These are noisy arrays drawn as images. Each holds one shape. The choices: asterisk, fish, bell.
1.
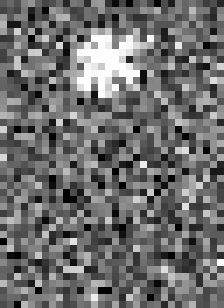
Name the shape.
asterisk
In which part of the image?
top middle
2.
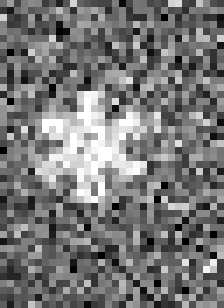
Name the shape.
asterisk
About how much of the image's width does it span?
half
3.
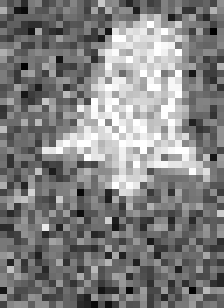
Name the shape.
bell
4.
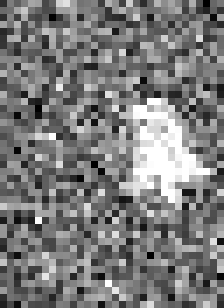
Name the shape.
bell
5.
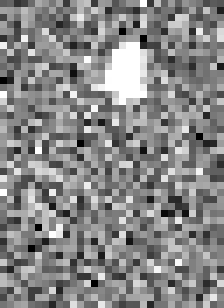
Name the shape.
bell
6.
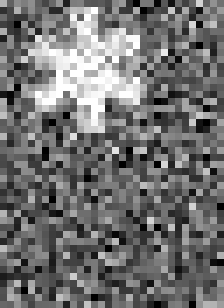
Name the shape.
asterisk
